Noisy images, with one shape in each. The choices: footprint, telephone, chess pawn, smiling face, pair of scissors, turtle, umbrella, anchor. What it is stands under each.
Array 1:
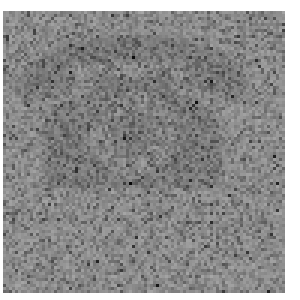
telephone
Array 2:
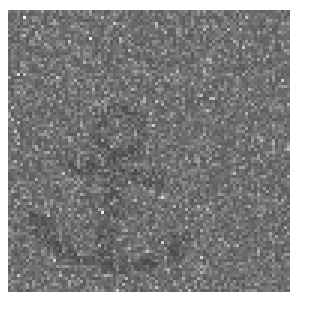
anchor
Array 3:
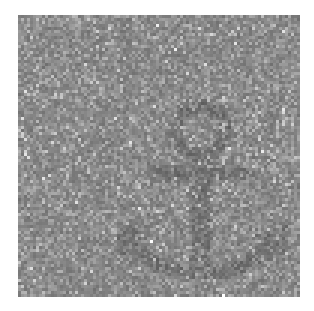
anchor
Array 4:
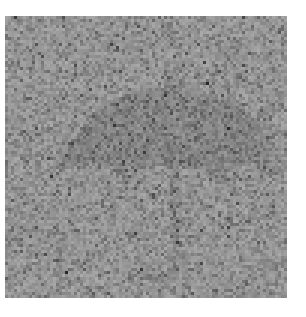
umbrella
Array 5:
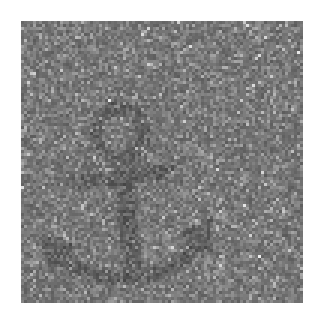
anchor
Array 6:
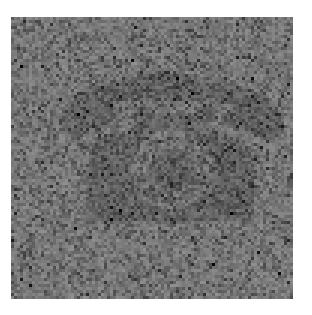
telephone
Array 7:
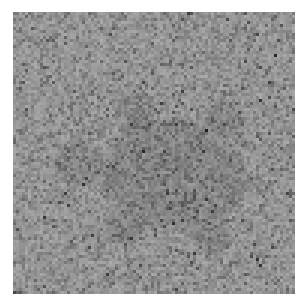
turtle
